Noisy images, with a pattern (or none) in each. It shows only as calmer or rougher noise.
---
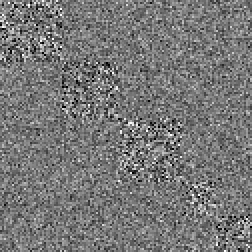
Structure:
blocks along the diagonal
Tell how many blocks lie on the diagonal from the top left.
5
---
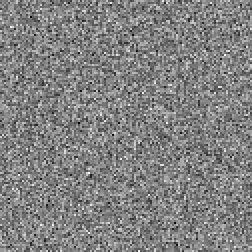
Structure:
only noise
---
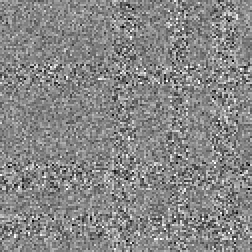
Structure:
bands of rows crossing bands of columns
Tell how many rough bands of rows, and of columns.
3 and 3
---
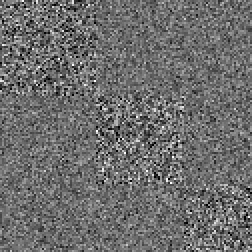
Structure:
blocks along the diagonal
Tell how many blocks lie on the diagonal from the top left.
3
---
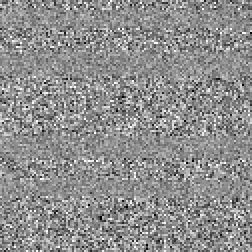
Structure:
bands of rows
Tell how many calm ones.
4
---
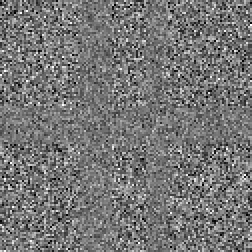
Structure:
bands of rows crossing bands of columns
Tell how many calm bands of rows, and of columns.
1 and 2
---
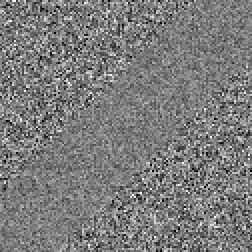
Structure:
a diagonal band
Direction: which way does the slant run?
bottom left to top right
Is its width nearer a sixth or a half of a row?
a half
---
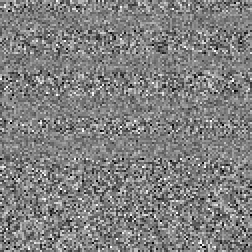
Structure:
bands of rows
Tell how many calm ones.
4
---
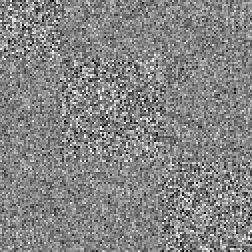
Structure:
blocks along the diagonal
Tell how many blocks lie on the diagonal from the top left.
3
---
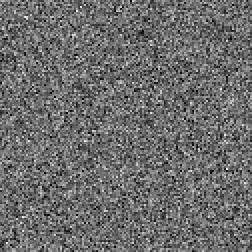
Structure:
only noise
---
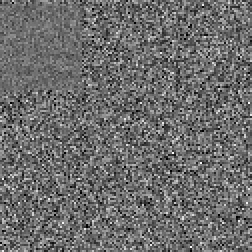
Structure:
one block
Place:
top left
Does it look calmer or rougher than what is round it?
calmer
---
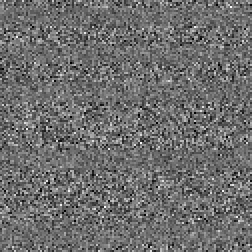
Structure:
bands of rows
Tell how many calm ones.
5
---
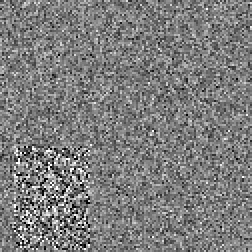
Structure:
one block
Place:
bottom left
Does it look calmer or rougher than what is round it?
rougher
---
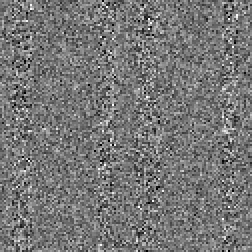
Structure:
bands of columns
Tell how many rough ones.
4
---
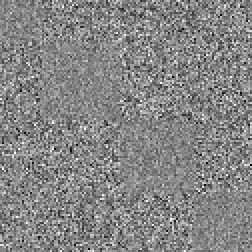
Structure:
blocks along the diagonal
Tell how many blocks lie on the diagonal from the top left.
4
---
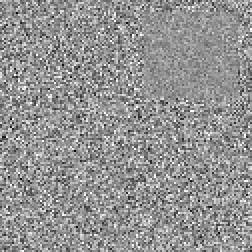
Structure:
one block
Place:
top right
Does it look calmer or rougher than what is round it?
calmer
